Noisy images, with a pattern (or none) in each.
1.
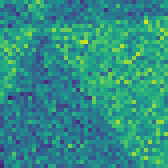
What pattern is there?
spokes from one point
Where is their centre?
top left
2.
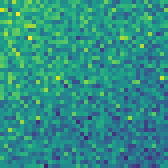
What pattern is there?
a smooth slope
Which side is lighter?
top left
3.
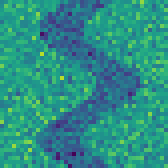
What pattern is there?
a wavy band
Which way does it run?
top to bottom
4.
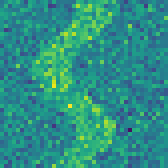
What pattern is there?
a wavy band
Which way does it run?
top to bottom
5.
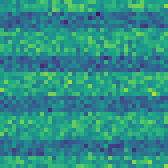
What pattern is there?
horizontal stripes
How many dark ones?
4
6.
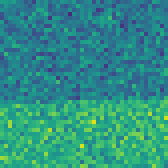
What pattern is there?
a sharp edge
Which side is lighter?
bottom
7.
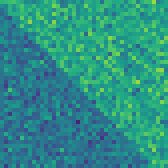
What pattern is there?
a sharp edge
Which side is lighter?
top right
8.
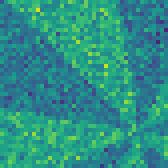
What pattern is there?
spokes from one point
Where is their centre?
bottom right
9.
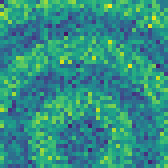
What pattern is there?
rings round one point
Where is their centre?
bottom middle
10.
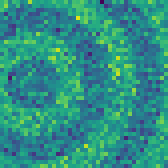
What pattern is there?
rings round one point
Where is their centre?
middle left
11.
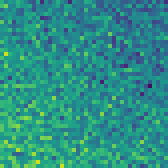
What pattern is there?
a smooth slope
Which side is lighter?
bottom left
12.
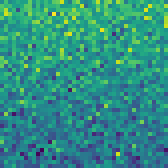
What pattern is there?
a smooth slope
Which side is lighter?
top
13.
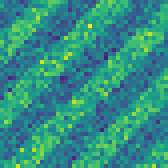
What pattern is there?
diagonal stripes
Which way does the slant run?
bottom left to top right
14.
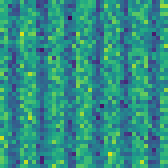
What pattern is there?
vertical stripes
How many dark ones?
6
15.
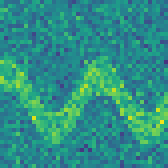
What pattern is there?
a wavy band
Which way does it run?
left to right
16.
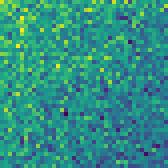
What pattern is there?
a smooth slope
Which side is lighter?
top left
